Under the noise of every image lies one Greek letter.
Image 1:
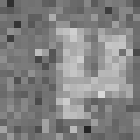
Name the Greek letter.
mu
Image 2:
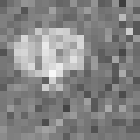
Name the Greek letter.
phi
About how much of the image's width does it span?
half
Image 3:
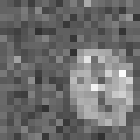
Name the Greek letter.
theta
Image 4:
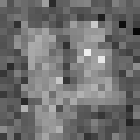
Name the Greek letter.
mu
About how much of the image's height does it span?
nearly all
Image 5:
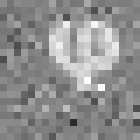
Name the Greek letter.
phi
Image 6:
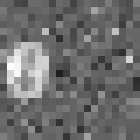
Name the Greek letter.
theta
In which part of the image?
middle left
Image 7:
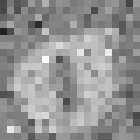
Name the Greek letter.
sigma
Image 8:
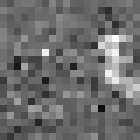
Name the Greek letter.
xi
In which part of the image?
middle right
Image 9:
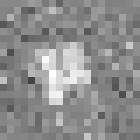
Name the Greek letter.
mu
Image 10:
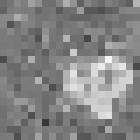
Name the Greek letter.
phi
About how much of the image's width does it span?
half
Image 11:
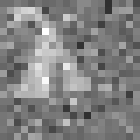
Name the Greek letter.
lambda
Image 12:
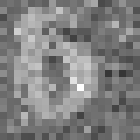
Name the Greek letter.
delta
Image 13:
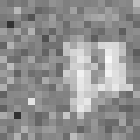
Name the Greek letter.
mu
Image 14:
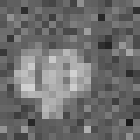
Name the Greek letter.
phi
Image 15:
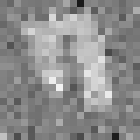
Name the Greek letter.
eta
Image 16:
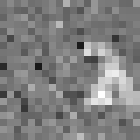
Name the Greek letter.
lambda
